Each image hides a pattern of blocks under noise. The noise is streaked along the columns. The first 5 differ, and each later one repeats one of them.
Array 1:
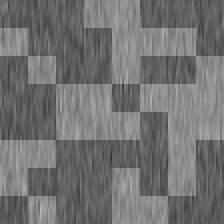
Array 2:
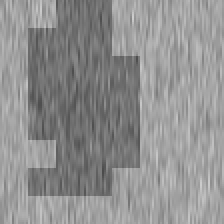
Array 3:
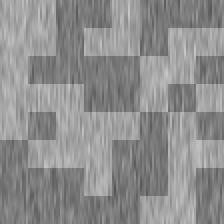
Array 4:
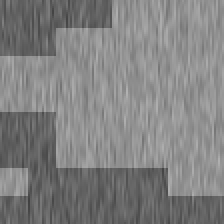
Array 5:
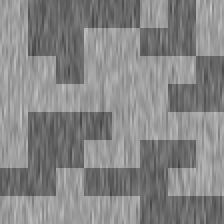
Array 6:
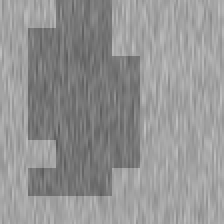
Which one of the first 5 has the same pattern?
2
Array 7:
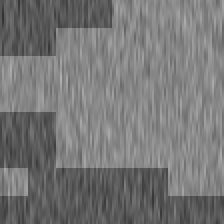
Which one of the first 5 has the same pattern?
4
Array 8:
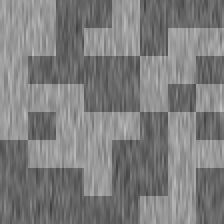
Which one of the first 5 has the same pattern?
3
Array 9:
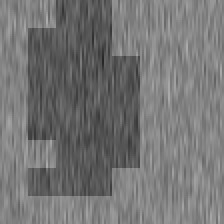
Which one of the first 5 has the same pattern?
2
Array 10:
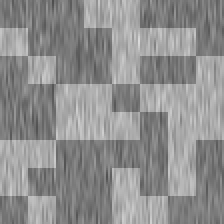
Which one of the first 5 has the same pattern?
1
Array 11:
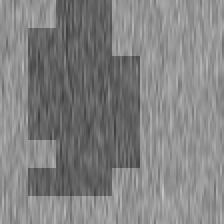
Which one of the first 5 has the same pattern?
2
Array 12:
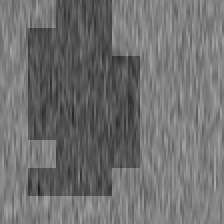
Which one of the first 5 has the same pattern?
2
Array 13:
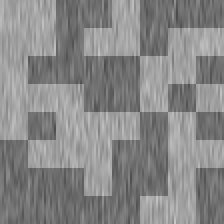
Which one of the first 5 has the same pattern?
3
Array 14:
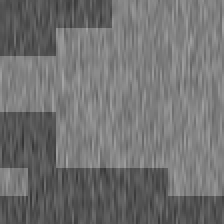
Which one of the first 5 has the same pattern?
4
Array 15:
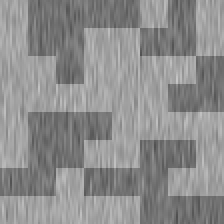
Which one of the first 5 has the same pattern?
5
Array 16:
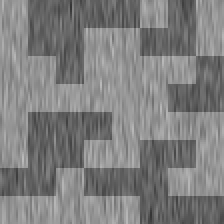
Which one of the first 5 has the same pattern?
5
